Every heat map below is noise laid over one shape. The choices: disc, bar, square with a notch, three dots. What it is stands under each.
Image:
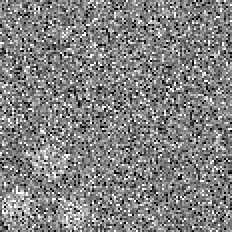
three dots
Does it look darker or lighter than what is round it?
lighter
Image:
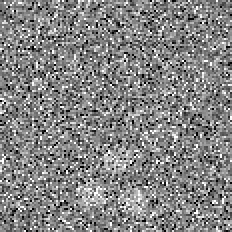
three dots
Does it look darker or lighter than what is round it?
lighter
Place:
bottom middle
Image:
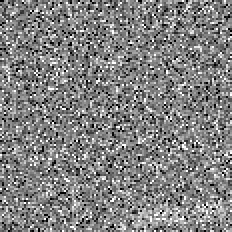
bar
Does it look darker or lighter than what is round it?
lighter
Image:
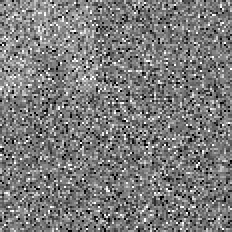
square with a notch
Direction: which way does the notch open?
down
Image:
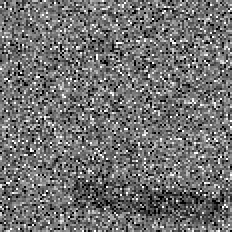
bar
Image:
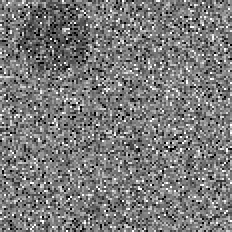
disc
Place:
top left
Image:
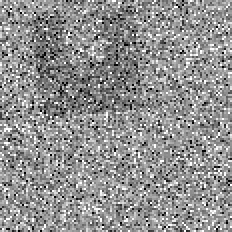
square with a notch
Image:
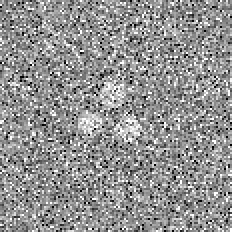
three dots
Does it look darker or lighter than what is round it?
lighter
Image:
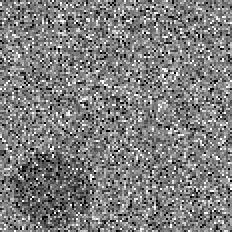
disc
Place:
bottom left
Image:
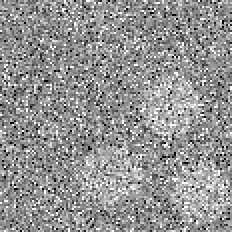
three dots
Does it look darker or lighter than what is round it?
lighter
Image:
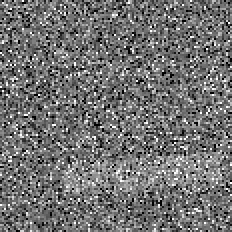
bar
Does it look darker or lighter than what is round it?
lighter
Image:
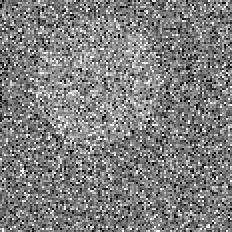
disc
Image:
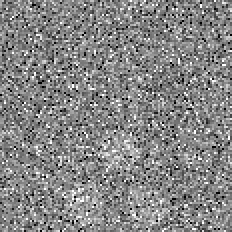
three dots
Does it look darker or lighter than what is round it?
lighter
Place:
bottom middle
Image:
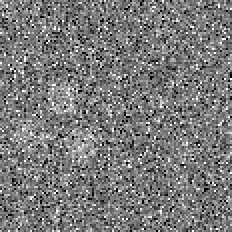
three dots
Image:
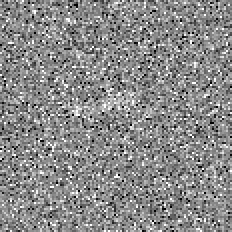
bar
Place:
centre
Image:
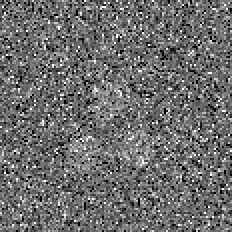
three dots
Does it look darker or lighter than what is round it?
lighter
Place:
centre
